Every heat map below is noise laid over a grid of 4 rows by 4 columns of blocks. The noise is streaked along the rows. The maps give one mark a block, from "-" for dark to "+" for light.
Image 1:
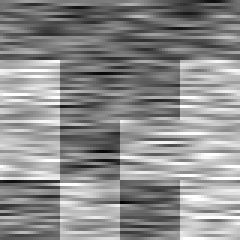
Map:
- - - -
+ - - +
+ - + +
- + - +
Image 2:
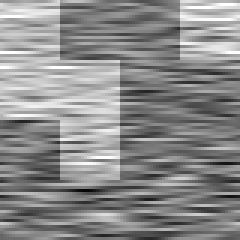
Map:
+ - - +
+ + - -
- + - -
- - - -
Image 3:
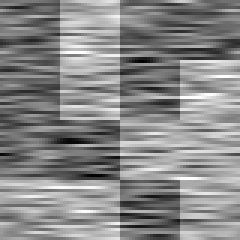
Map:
- + - -
- + - +
- - + +
+ + - +
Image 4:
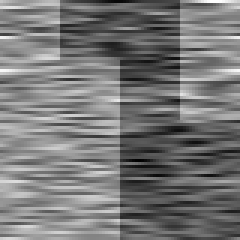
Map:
+ - - +
+ + - +
+ + - -
+ + - -
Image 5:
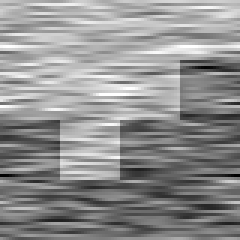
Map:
+ + + +
+ + + -
- + - -
- - - -
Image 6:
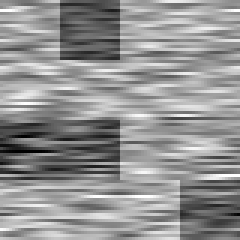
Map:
+ - + +
+ + + +
- - + +
+ + + -
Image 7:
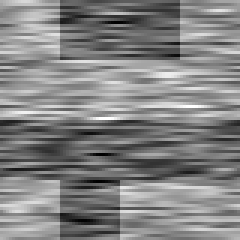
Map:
+ - - +
+ + + +
- - - -
+ - + +
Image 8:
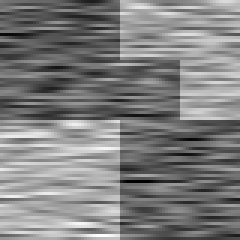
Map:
- - + +
- - - +
+ + - -
+ + - -
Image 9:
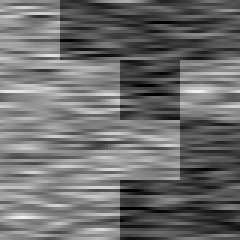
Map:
+ - - -
+ + - +
+ + + -
+ + - -
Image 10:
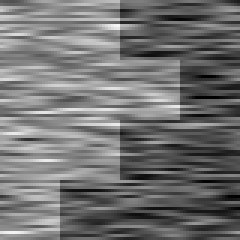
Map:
+ + - -
+ + + -
+ + - -
+ - - -
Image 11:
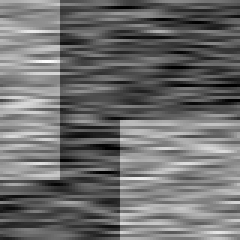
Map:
+ - - -
+ - - -
+ - + +
- - + +
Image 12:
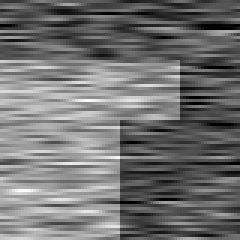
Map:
- - - -
+ + + -
+ + - -
+ + - -
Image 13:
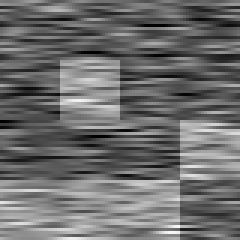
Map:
- - - -
- + - -
- - - +
+ + + -
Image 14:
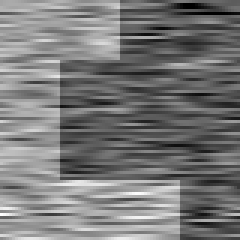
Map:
+ + - -
+ - - -
+ - - -
+ + + -
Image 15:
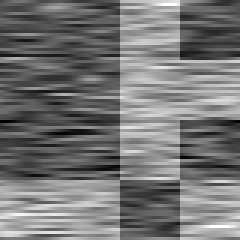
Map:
- - + -
- - + +
- - + -
+ + - +
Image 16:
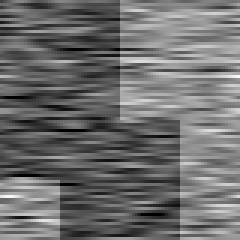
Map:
- - + +
- - + +
- - - +
+ - - +
